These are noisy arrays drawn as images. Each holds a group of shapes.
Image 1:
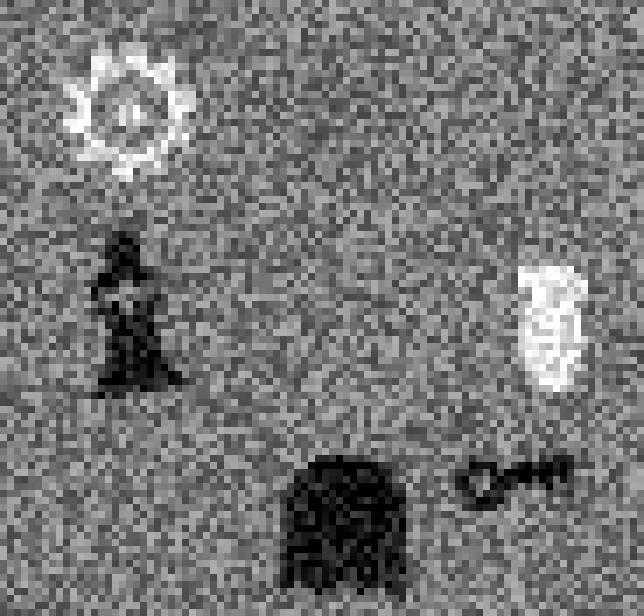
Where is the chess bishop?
middle left
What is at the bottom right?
key
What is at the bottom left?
nothing
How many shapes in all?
5
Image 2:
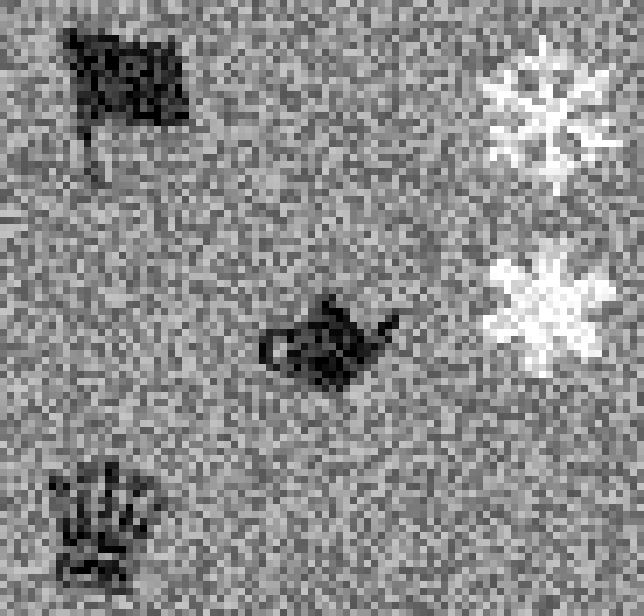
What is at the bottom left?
chess queen
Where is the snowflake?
top right
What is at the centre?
teapot
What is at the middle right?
asterisk
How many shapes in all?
5
